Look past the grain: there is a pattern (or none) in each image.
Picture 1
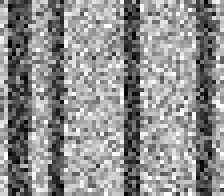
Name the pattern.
bands of columns
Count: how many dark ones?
4
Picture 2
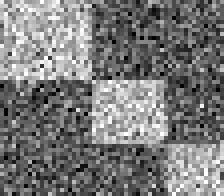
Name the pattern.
blocks along the diagonal
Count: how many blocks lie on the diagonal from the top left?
3
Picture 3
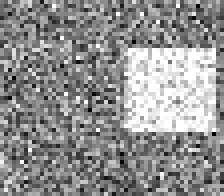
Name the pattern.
one block
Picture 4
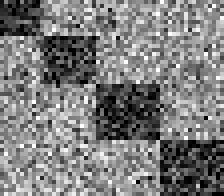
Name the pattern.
blocks along the diagonal
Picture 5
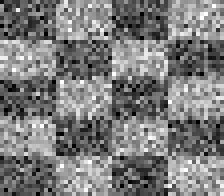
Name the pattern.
a checkerboard
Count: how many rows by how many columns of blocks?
5 by 4
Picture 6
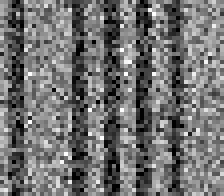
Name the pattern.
bands of columns
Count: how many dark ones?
5
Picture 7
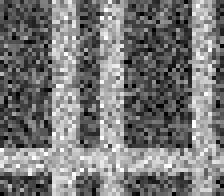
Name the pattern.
bands of rows crossing bands of columns
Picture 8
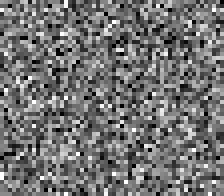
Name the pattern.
only noise
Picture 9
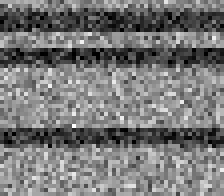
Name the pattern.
bands of rows
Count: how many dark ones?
3
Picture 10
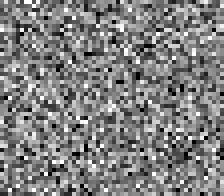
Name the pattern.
only noise
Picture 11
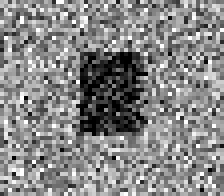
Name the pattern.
one block
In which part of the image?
centre
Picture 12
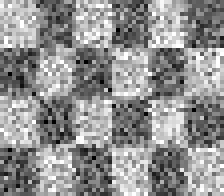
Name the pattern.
a checkerboard
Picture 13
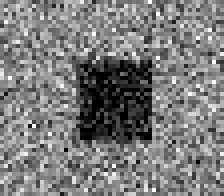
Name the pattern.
one block
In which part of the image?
centre
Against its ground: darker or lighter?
darker
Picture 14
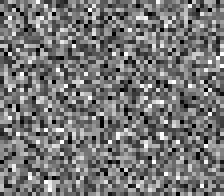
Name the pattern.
only noise
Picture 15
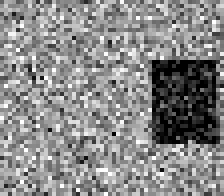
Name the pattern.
one block
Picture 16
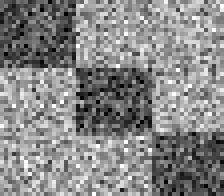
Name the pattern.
blocks along the diagonal
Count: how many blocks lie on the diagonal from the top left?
3
